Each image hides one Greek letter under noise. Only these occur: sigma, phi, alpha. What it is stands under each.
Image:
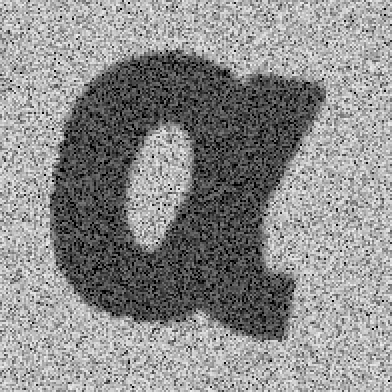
alpha
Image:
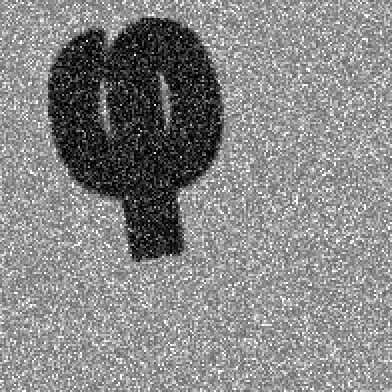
phi
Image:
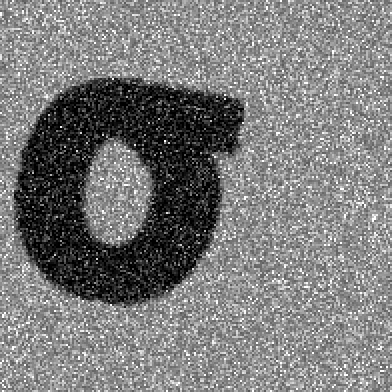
sigma
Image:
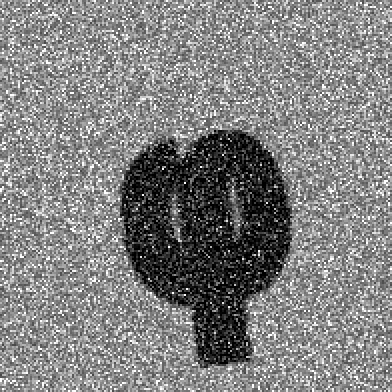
phi
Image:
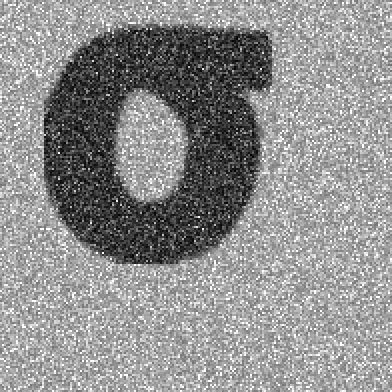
sigma
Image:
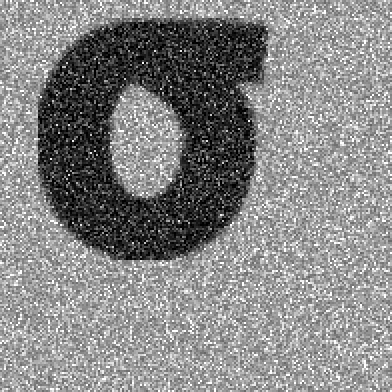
sigma
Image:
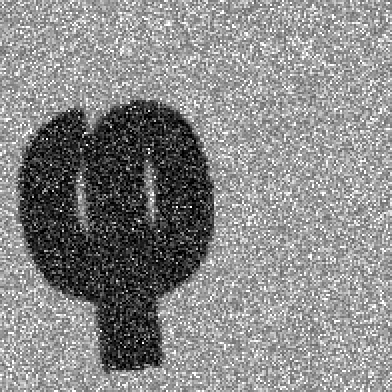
phi
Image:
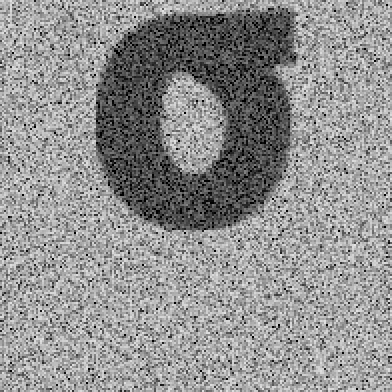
sigma
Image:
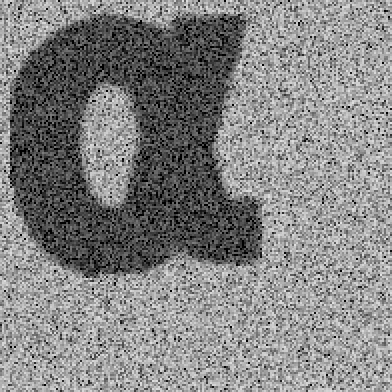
alpha
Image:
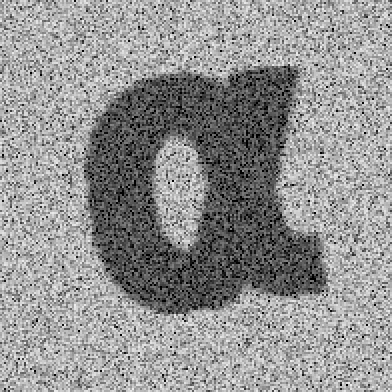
alpha
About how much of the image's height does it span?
two thirds
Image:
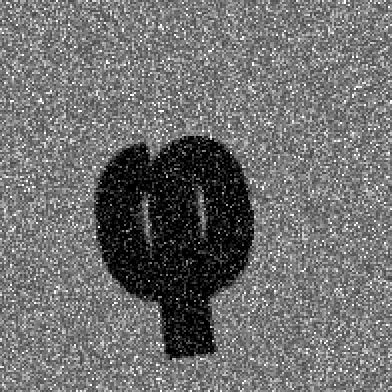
phi
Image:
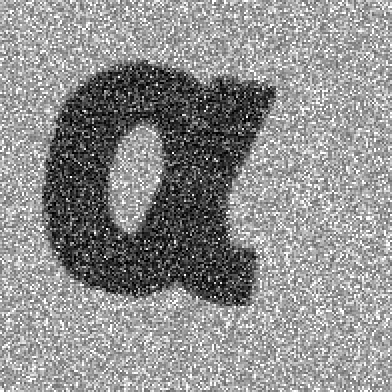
alpha
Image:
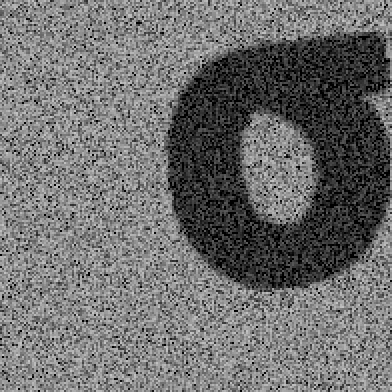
sigma
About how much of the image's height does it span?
two thirds
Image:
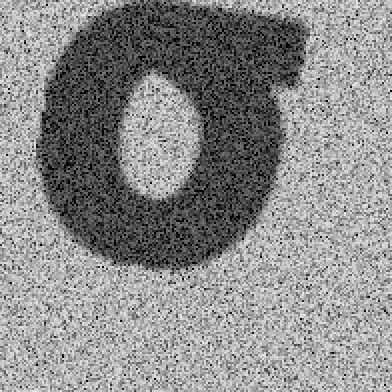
sigma
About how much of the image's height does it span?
two thirds
